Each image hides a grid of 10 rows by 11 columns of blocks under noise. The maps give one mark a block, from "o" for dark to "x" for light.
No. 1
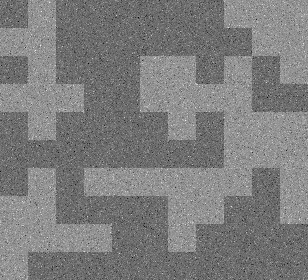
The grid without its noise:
o x o o o o o o x x x
x x o o o o o o o x x
o x o o o x x o x o x
x x x o o x x x x o o
o x o o o o x o x x x
o o o o o o o o x x x
o x o x x x x x x o x
x x o o o o x x o o x
x x x x o o x o o o o
x o o o o o o o o o o
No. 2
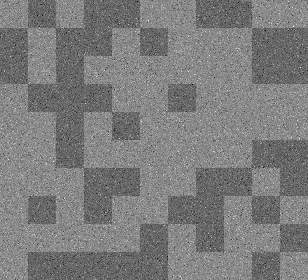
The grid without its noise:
x o x o o x x o o x x
o x o o x o x x x o o
o x o x x x x x x o o
x o o o x x o x x x x
x x o x o x x x x x x
x x o x x x x x x o o
x x x o o x x o o x o
x o x o x x o o x o x
x x x x x o x o x x o
x o o o o o x x x o x
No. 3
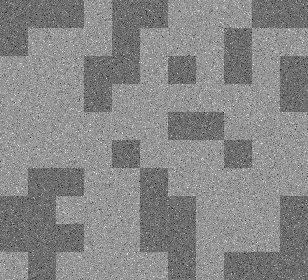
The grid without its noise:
o o o x o o x x x o o
o x x x o x x x o x x
x x x o o x o x o x o
x x x o x x x x x x o
x x x x x x o o x x x
x x x x o x x x o x x
x o o x x o x x x x x
o o x x x o o x x x o
o o o x x o o x x x o
x o x x x x o x o o o
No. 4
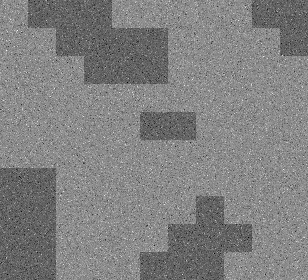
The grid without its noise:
x o o o x x x x x o o
x x o o o o x x x x o
x x x o o o x x x x x
x x x x x x x x x x x
x x x x x o o x x x x
x x x x x x x x x x x
o o x x x x x x x x x
o o x x x x x o x x x
o o x x x x o o o x x
o o x x x o o o x x x
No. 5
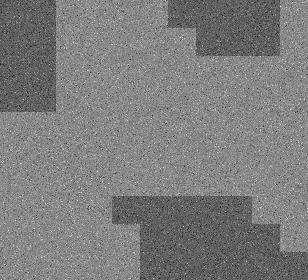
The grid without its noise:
o o x x x x o o o o x
o o x x x x x o o o x
o o x x x x x x x x x
o o x x x x x x x x x
x x x x x x x x x x x
x x x x x x x x x x x
x x x x x x x x x x x
x x x x o o o o o x x
x x x x x o o o o o x
x x x x x o o o o o o
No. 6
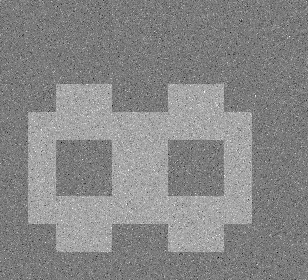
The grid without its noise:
o o o o o o o o o o o
o o o o o o o o o o o
o o o o o o o o o o o
o o x x o o x x o o o
o x x x x x x x x o o
o x o o x x o o x o o
o x o o x x o o x o o
o x x x x x x x x o o
o o x x o o x x o o o
o o o o o o o o o o o
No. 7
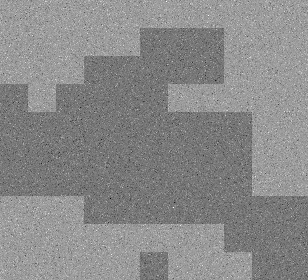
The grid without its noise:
x x x x x x x x x x x
x x x x x o o o x x x
x x x o o o o o x x x
o x o o o o x x x x x
o o o o o o o o o x x
o o o o o o o o o x x
o o o o o o o o o x x
x x x o o o o o o o o
x x x x x x x x o o o
x x x x x o x x x o o
